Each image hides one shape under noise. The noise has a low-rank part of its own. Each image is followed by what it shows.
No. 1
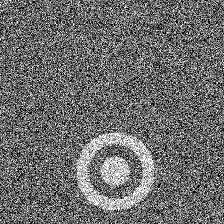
bullseye
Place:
bottom middle
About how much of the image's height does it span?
a third
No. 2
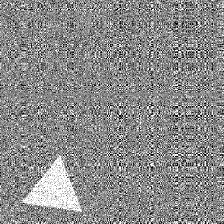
triangle
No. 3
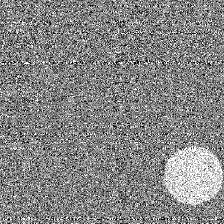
disc
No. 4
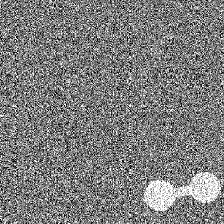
dumbbell
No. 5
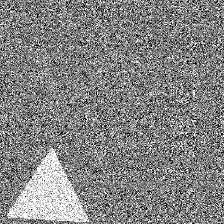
triangle
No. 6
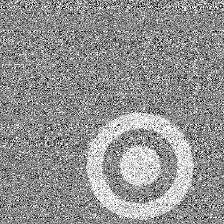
bullseye
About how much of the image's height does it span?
half
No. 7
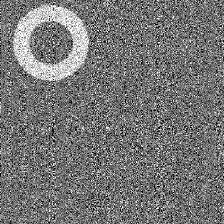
ring
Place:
top left
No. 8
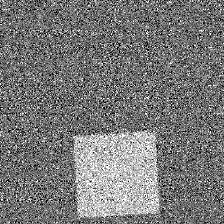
square
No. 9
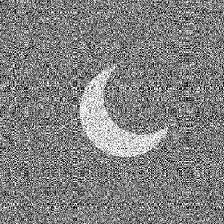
crescent
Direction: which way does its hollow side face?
up and right
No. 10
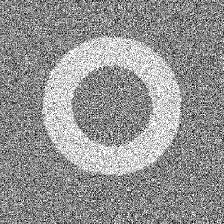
ring
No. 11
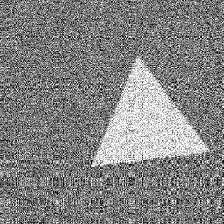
triangle
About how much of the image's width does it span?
half
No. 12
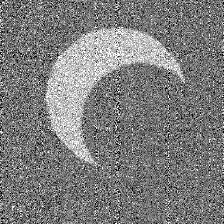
crescent
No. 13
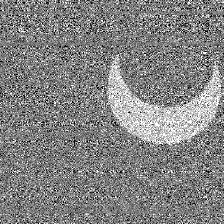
crescent
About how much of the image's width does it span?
half
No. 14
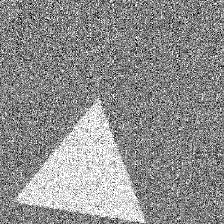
triangle
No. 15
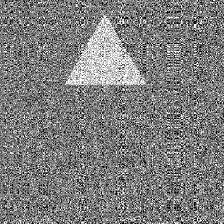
triangle
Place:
top middle
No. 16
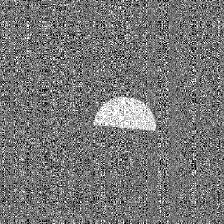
half disc
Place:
centre
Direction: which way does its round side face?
up
